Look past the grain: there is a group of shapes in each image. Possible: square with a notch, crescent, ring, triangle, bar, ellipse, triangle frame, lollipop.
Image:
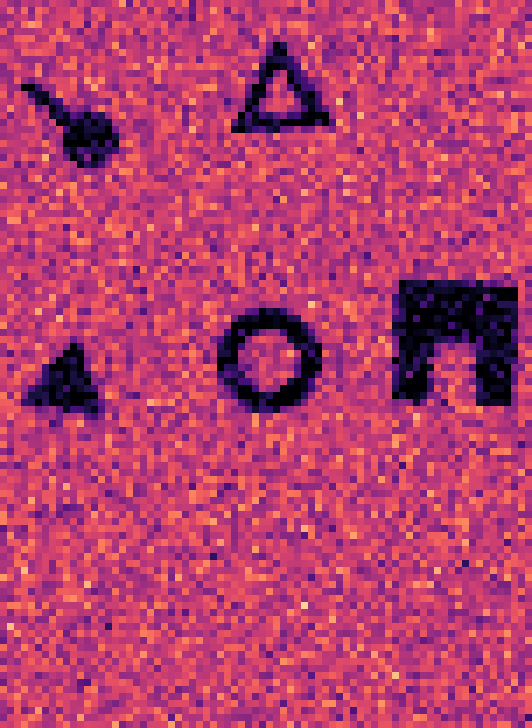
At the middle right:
square with a notch
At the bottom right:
nothing
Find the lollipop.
top left
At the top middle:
triangle frame
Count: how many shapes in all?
5
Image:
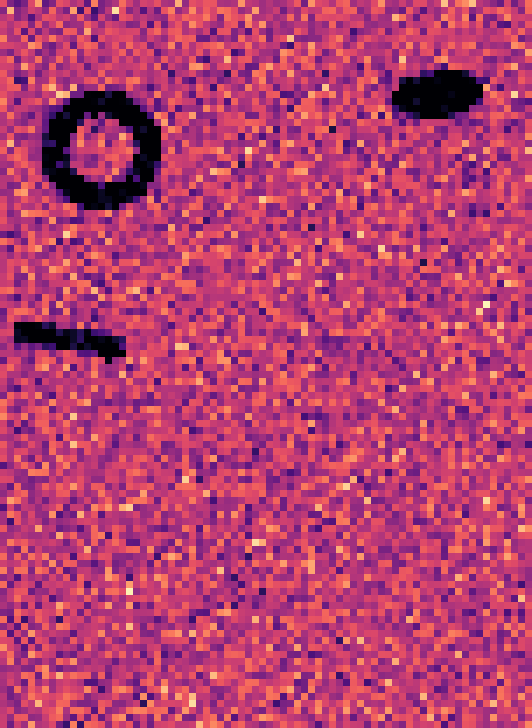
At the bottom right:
nothing
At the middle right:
nothing
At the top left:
ring
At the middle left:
bar
